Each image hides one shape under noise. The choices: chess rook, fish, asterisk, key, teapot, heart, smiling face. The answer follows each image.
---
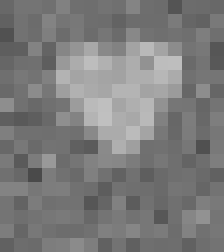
light heart
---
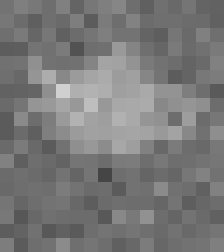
light teapot
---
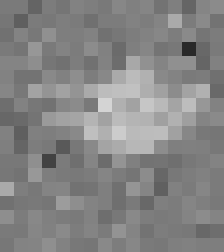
light teapot
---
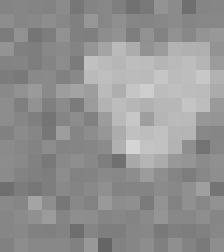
light heart
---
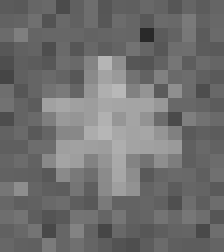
light asterisk
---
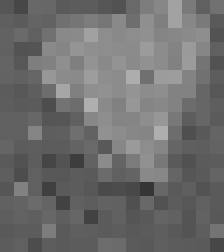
light heart
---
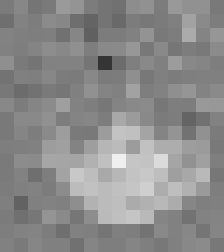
light teapot
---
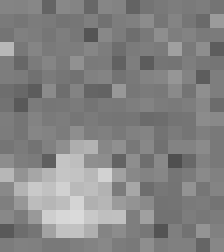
light teapot
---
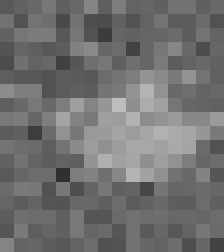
light teapot
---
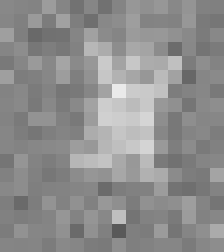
light chess rook
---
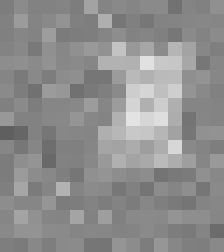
light chess rook
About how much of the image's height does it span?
half
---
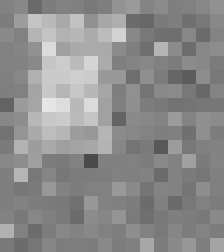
light chess rook
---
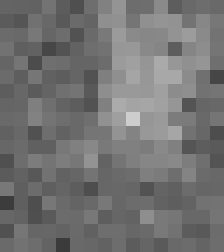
light chess rook
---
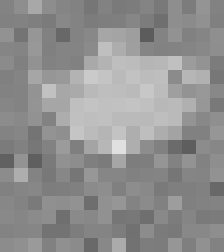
light teapot
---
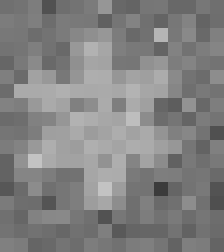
light asterisk
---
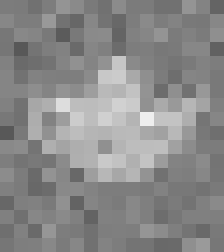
light teapot
